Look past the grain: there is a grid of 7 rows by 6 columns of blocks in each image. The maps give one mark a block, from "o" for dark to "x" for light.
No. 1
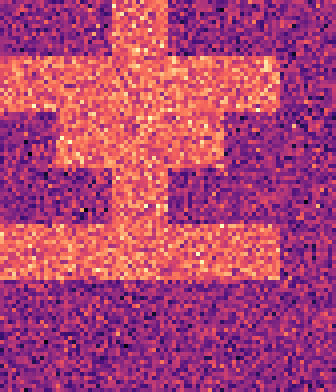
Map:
o o x o o o
x x x x x o
o x x x o o
o o x o o o
x x x x x o
o o o o o o
o o o o o o
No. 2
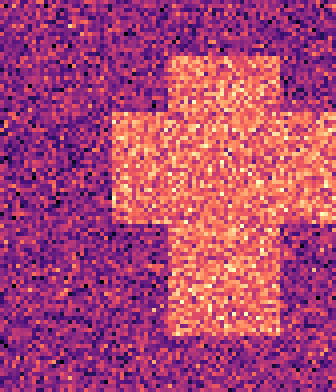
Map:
o o o o o o
o o o x x o
o o x x x x
o o x x x x
o o o x x o
o o o x x o
o o o o o o
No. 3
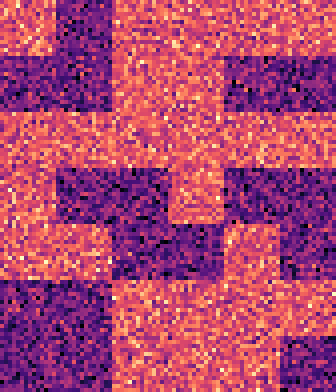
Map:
x o x x x x
o o x x o o
x x x x x x
x o o x o o
x x o o x o
o o x x x x
o o x x x o
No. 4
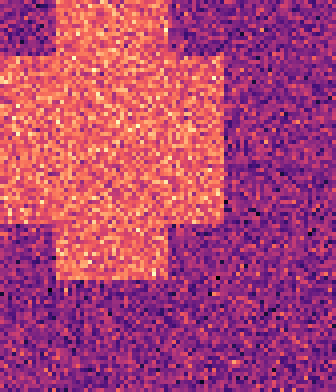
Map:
o x x o o o
x x x x o o
x x x x o o
x x x x o o
o x x o o o
o o o o o o
o o o o o o
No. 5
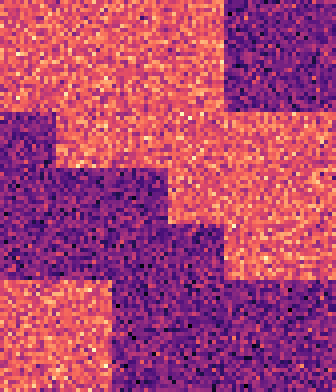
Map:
x x x x o o
x x x x o o
o x x x x x
o o o x x x
o o o o x x
x x o o o o
x x o o o o
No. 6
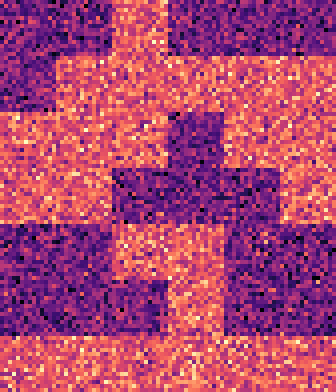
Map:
o o x o o o
o x x x x x
x x x o x x
x x o o o x
o o x x o o
o o o x o o
x x x x x x
